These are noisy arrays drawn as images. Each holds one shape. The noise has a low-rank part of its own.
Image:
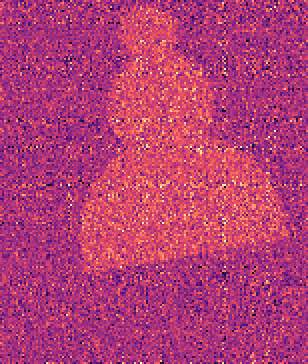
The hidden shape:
chess pawn
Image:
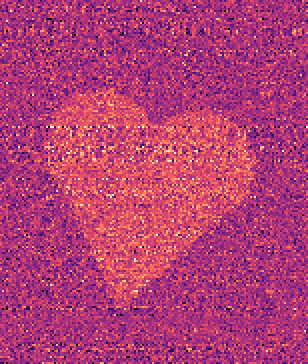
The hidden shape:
heart
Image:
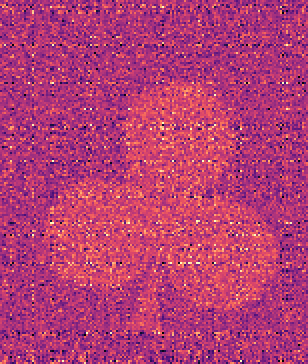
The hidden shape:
club
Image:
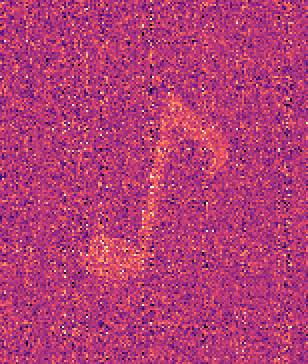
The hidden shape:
musical note
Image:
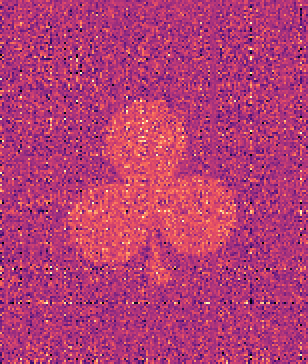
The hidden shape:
club
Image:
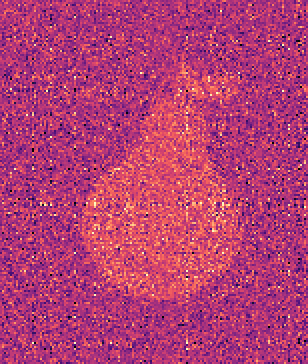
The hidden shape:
pear
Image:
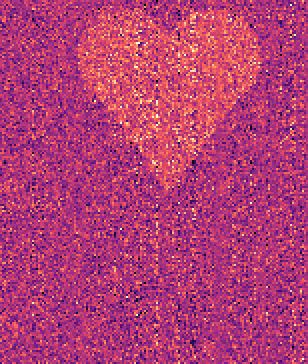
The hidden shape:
heart
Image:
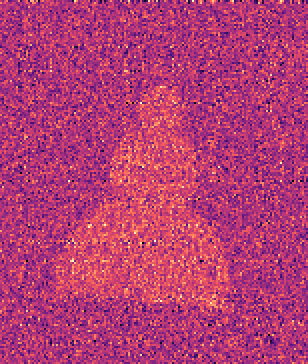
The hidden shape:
chess pawn
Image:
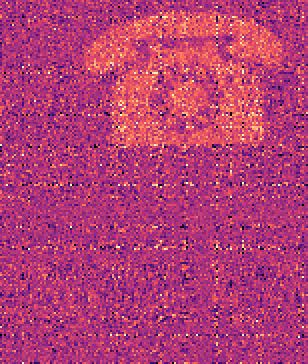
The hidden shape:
telephone
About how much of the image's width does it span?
two thirds
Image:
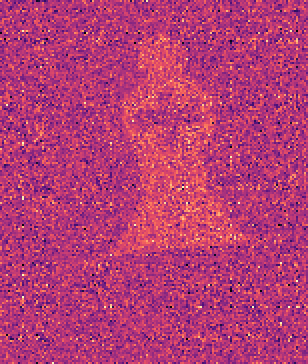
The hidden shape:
chess bishop
